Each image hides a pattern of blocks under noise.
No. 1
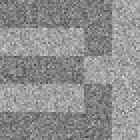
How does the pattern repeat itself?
top and bottom mirror each other
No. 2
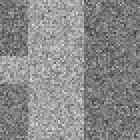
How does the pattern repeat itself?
top and bottom mirror each other
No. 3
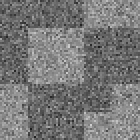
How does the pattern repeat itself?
mirrored about the diagonal from the top left
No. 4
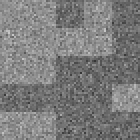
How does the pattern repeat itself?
no symmetry
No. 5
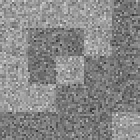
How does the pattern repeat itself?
mirrored about the diagonal from the top left
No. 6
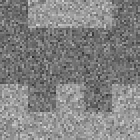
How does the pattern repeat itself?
left and right mirror each other
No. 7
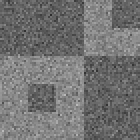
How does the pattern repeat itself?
mirrored about the diagonal from the bottom left
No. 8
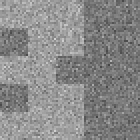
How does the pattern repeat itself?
top and bottom mirror each other
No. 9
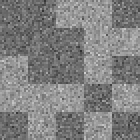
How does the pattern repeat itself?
mirrored about the diagonal from the top left
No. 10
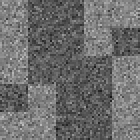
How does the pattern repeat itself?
the same after a half turn
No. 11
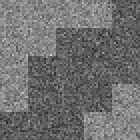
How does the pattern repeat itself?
mirrored about the diagonal from the top left
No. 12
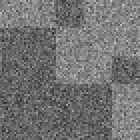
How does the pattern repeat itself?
mirrored about the diagonal from the bottom left
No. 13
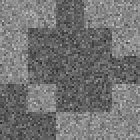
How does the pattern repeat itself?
mirrored about the diagonal from the bottom left
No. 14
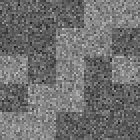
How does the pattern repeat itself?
the same after a half turn
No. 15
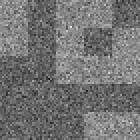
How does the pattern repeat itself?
mirrored about the diagonal from the bottom left
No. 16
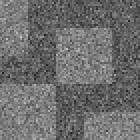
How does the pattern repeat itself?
mirrored about the diagonal from the bottom left
